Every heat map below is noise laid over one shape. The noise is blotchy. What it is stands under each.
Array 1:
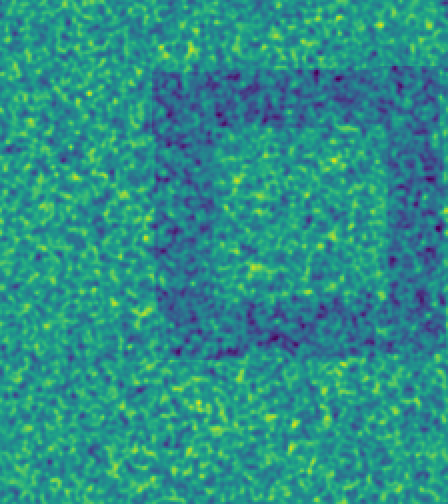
square frame
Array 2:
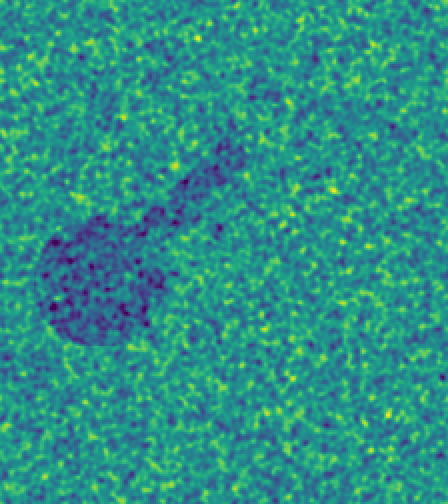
lollipop
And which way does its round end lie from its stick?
down and left
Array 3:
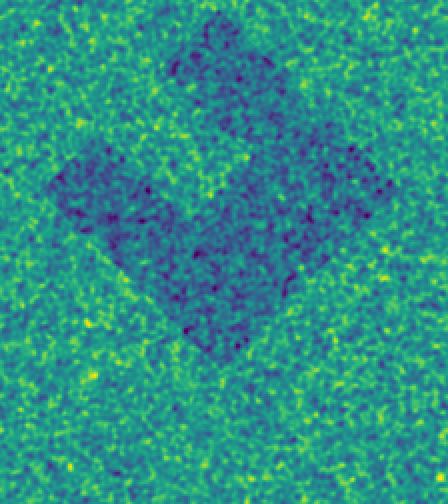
square with a notch
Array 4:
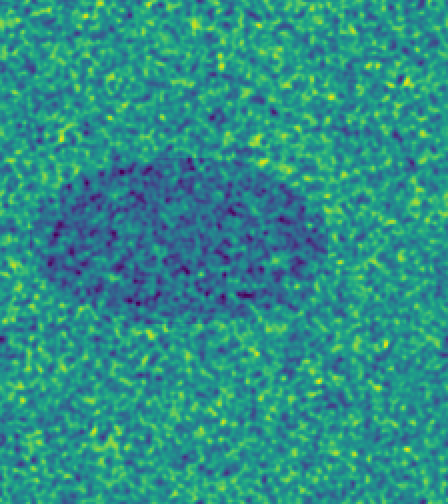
ellipse
